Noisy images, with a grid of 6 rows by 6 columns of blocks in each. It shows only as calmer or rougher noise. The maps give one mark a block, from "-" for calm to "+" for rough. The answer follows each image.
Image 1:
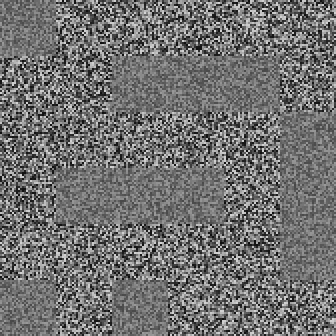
- + + + + +
+ + - - - +
+ + + + + -
+ - - - + -
+ + + + + -
- + - + + +
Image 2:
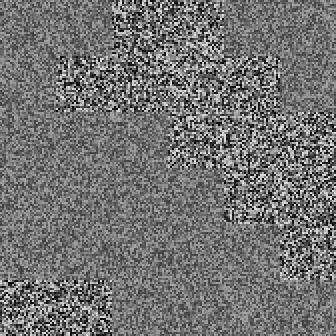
- - + + - -
- + + + + -
- - - + + +
- - - - + +
- - - - - +
+ + - - - -
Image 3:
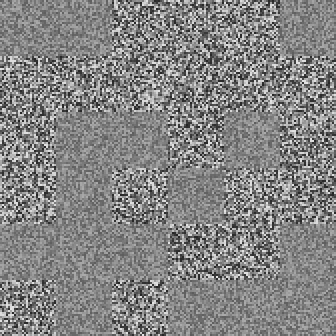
- - + + + -
+ + + + + +
+ - - + - +
+ - + - + +
- - - + + -
+ - + - - -
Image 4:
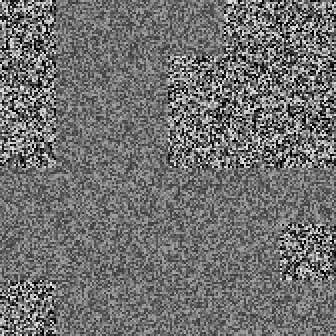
+ - - - + +
+ - - + + +
+ - - + + +
- - - - - -
- - - - - +
+ - - - - -
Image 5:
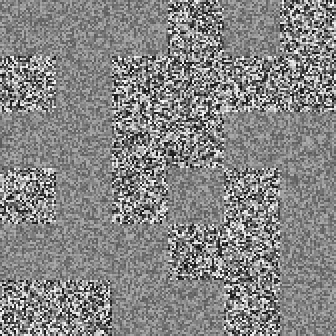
- - - + - +
+ - + + + +
- - + + - -
+ - + - + -
- - - + + -
+ + - - + -
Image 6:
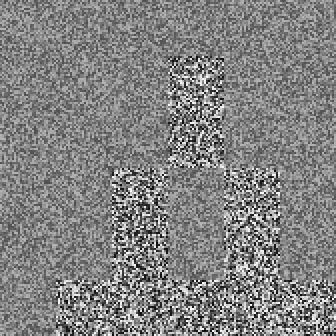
- - - - - -
- - - + - -
- - - + - -
- - + - + -
- - + - + -
- + + + + +
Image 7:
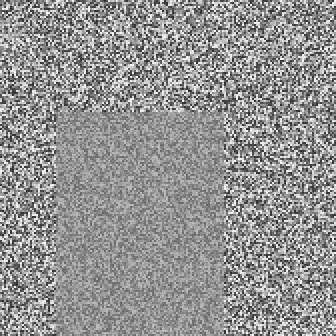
+ + + + + +
+ + + + + +
+ - - - + +
+ - - - + +
+ - - - + +
+ - - - + +
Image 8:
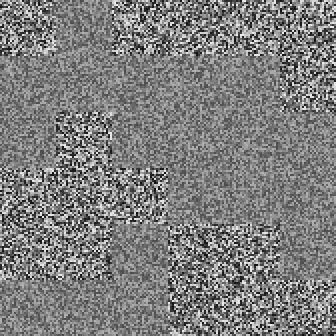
+ - + + + +
- - - - - +
- + - - - -
+ + + - - -
+ + - + + -
- - - + + +
